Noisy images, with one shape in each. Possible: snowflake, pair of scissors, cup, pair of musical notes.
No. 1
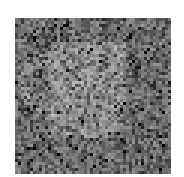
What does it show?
light cup
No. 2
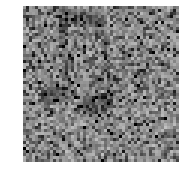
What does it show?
dark pair of musical notes
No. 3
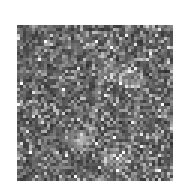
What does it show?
light pair of musical notes
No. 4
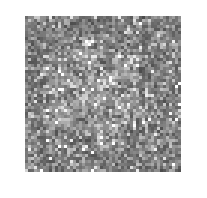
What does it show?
light snowflake
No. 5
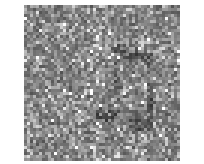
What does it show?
dark pair of musical notes
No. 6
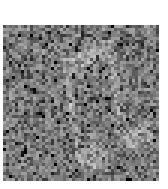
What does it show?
light pair of musical notes
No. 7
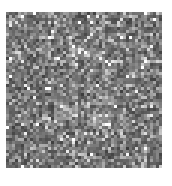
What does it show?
light pair of musical notes
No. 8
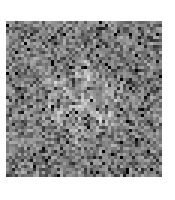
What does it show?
light snowflake
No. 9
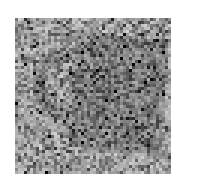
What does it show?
dark cup
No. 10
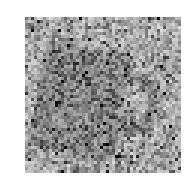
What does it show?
dark cup
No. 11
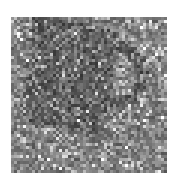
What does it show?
dark cup
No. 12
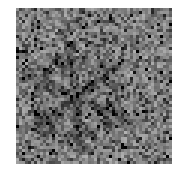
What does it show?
dark snowflake
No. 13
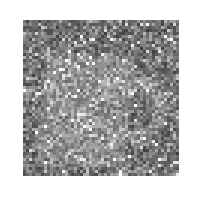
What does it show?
light cup
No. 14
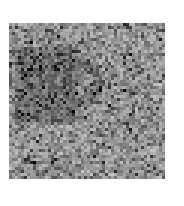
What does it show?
dark cup
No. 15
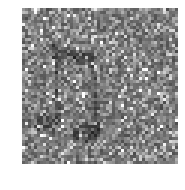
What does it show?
dark pair of musical notes
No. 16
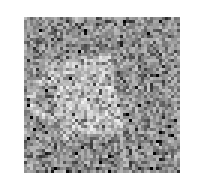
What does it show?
light cup
